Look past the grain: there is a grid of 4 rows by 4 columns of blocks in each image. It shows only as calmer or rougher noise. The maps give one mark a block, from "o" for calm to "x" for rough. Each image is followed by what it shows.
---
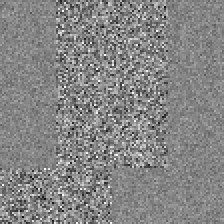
oxxo
oxxo
oxxo
xxoo
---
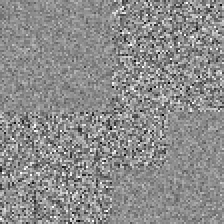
ooxx
ooxx
xxxo
xxoo
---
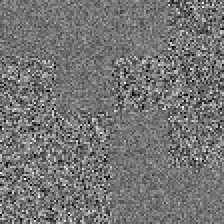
ooox
xoxx
xxox
xxoo
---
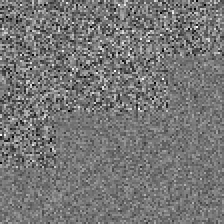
xxxx
xxxo
xooo
oooo
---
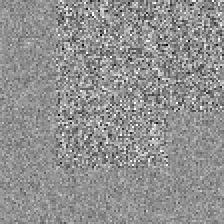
oxxx
oxxx
oxxo
oooo
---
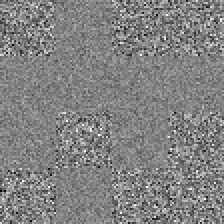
xoxx
oooo
oxox
xoxx
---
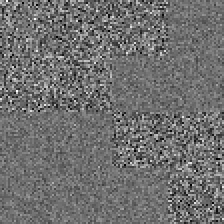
xxxo
xxoo
ooxx
ooox
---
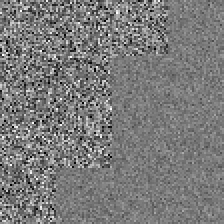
xxxo
xxoo
xxoo
xooo
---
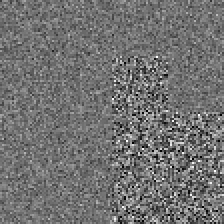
oooo
ooxo
ooxx
ooxx
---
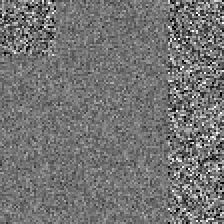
xoox
ooox
ooox
ooox
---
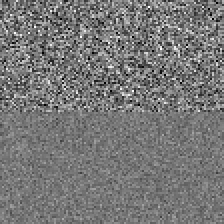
xxxx
xxxx
oooo
oooo
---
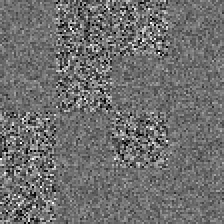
oxxo
oxoo
xoxo
xooo
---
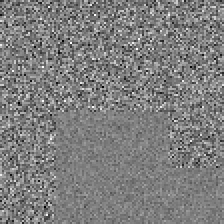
xxxx
xxxx
xoox
xooo
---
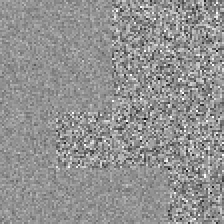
ooxx
ooxx
oxxx
ooox
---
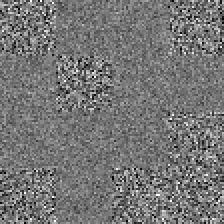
xoox
oxoo
ooox
xoxx
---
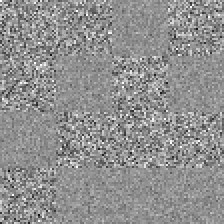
xxox
xoxo
oxxx
xooo
